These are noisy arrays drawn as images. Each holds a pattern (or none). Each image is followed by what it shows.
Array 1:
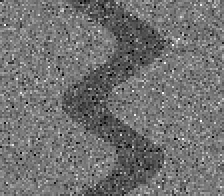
a wavy band
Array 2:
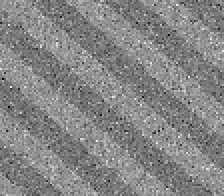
diagonal stripes
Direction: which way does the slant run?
top left to bottom right
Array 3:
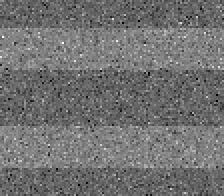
horizontal stripes
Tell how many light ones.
2
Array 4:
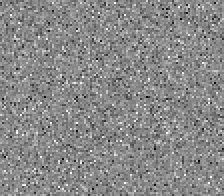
only noise
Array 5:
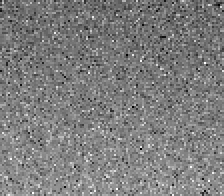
a smooth slope
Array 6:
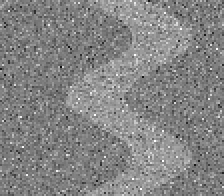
a wavy band
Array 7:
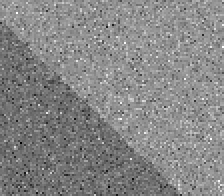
a sharp edge
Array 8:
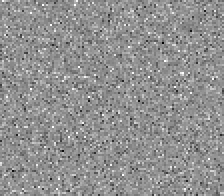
only noise
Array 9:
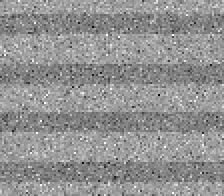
horizontal stripes
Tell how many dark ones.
4
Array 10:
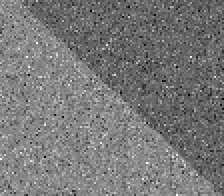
a sharp edge
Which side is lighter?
bottom left
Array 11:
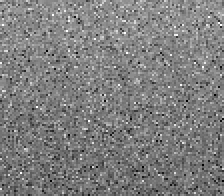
a smooth slope
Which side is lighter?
top
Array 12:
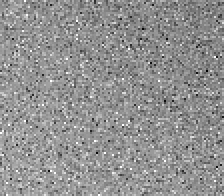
a smooth slope
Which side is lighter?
bottom left
